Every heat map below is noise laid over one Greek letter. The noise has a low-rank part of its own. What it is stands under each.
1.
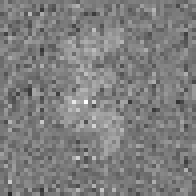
xi
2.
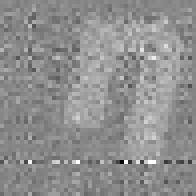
eta
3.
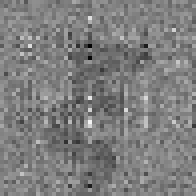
xi
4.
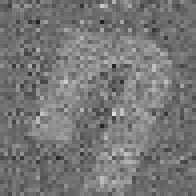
eta
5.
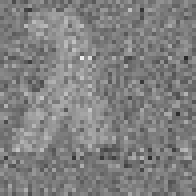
lambda
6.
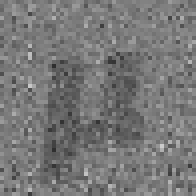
mu
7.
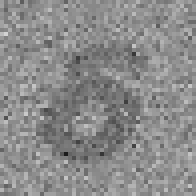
delta
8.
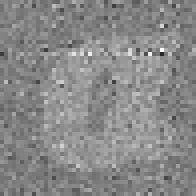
alpha
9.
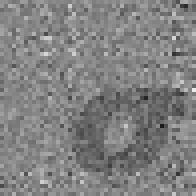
sigma
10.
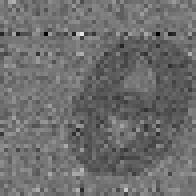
theta
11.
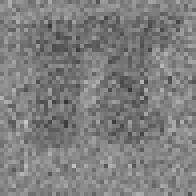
pi
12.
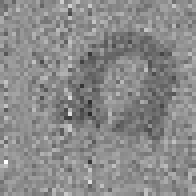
omega
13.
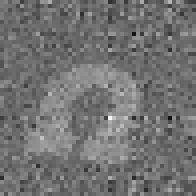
omega
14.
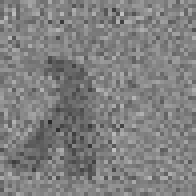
lambda
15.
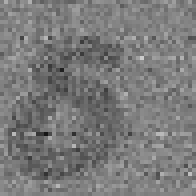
delta
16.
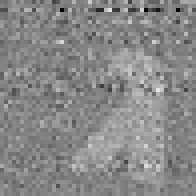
lambda
